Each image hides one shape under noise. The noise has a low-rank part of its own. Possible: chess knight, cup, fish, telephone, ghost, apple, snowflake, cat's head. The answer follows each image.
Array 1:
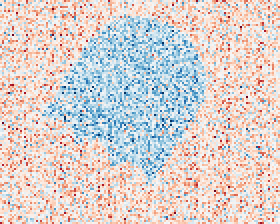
ghost
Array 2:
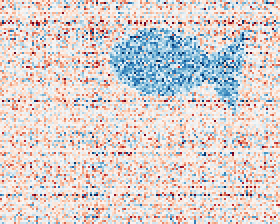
fish
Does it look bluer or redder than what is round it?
bluer
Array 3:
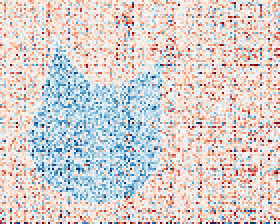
cat's head
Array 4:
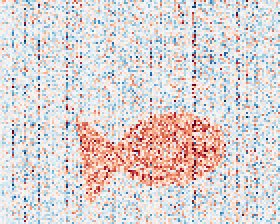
fish
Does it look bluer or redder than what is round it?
redder
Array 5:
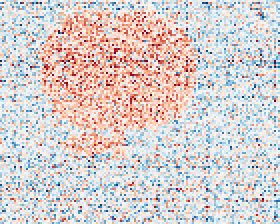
apple
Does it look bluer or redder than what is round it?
redder
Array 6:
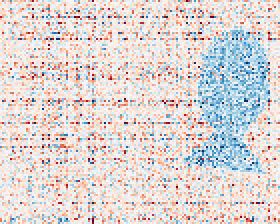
fish
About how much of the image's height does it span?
two thirds
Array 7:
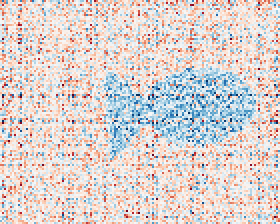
fish
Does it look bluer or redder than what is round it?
bluer
